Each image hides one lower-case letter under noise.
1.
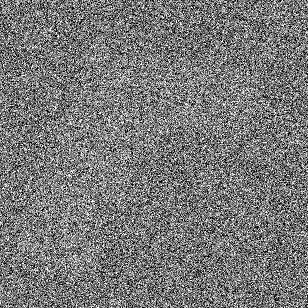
r
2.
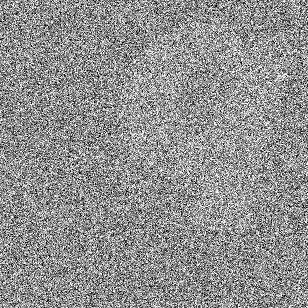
q
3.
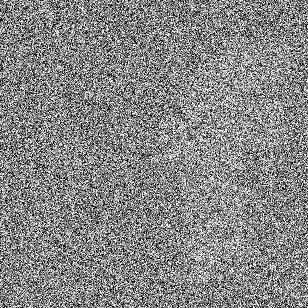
f
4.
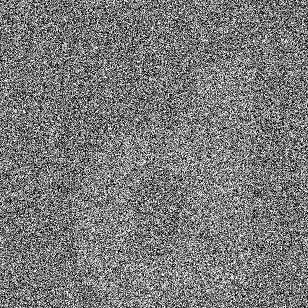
d
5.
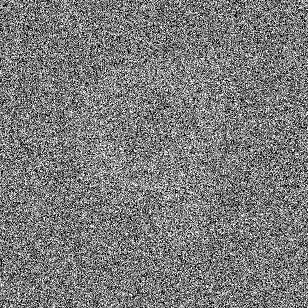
q
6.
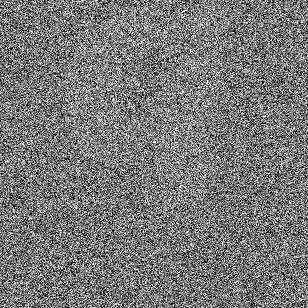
q
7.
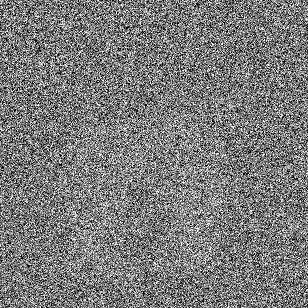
n
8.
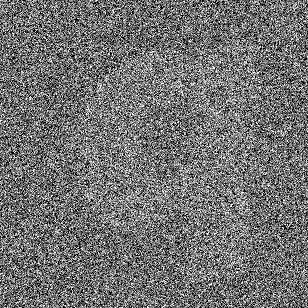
q
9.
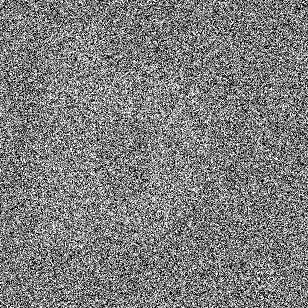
b
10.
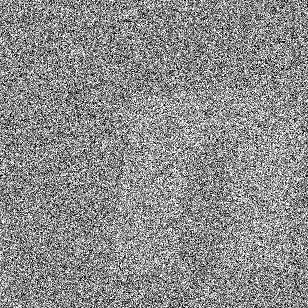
n
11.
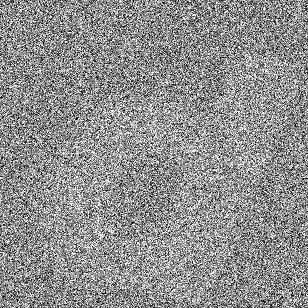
d
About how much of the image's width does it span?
nearly all
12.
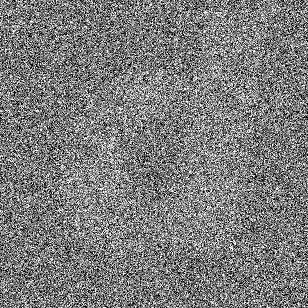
d
